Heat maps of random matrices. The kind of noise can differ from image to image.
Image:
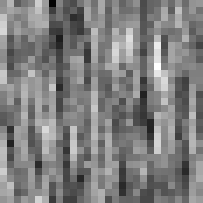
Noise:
streaked along the columns
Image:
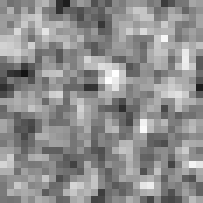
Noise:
blotchy
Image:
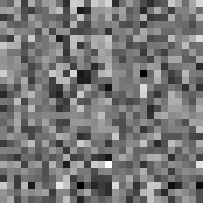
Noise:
low rank plus noise
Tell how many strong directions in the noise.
two
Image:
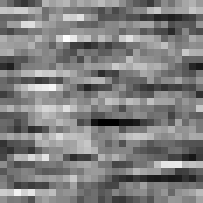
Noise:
streaked along the rows
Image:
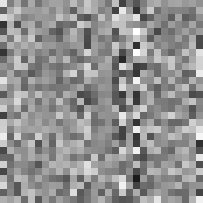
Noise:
columns of uneven size
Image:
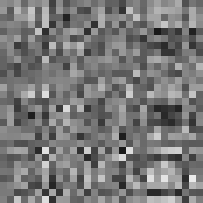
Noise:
low rank plus noise
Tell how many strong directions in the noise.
one
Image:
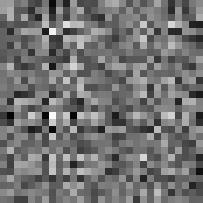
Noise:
low rank plus noise
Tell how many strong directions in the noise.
two
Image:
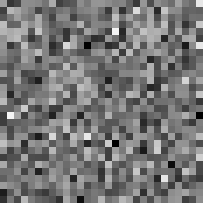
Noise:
low rank plus noise
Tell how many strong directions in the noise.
five to eight
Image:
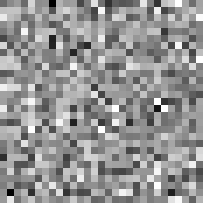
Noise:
low rank plus noise
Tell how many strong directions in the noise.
five to eight
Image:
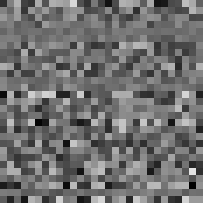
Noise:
rows of uneven size
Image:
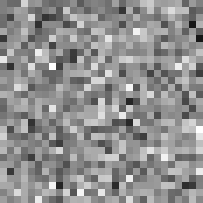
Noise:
independent entries
